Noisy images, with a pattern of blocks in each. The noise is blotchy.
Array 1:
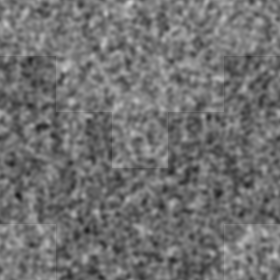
left and right mirror each other
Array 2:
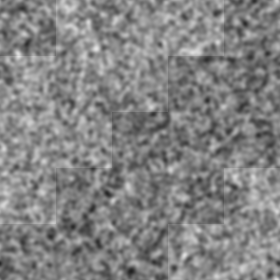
mirrored about the diagonal from the top left
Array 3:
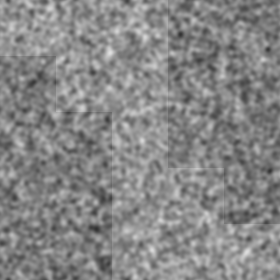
the same after a half turn
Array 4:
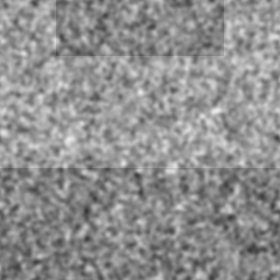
left and right mirror each other
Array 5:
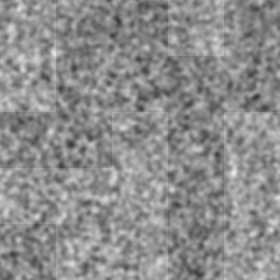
no symmetry
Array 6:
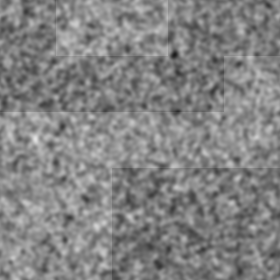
no symmetry
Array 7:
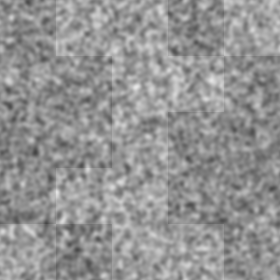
the same after a half turn
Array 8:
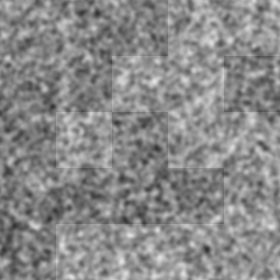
no symmetry
